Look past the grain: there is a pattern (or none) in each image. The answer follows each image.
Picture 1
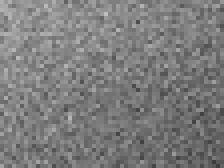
a smooth slope
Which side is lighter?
top left
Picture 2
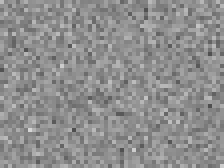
only noise
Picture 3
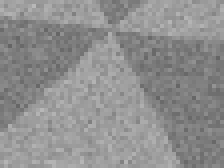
spokes from one point
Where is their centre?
top middle
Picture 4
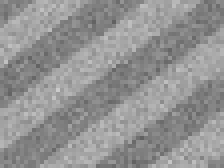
diagonal stripes
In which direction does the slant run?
bottom left to top right
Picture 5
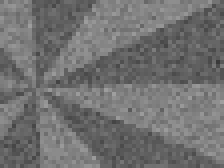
spokes from one point
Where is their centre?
middle left
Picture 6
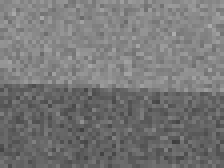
a sharp edge
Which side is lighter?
top
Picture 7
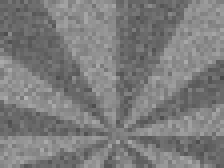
spokes from one point
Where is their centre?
bottom middle
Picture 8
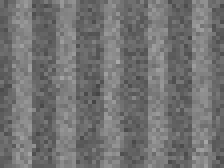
vertical stripes
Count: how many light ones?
5
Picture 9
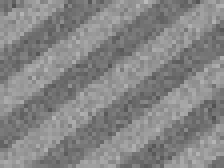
diagonal stripes
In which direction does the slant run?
bottom left to top right
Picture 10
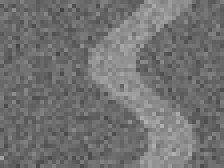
a wavy band
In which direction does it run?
top to bottom
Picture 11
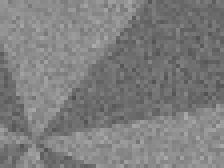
spokes from one point
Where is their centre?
bottom left
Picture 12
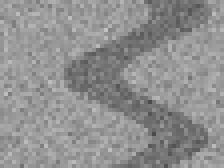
a wavy band
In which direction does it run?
top to bottom
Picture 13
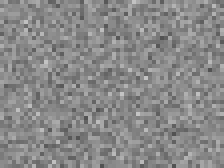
only noise
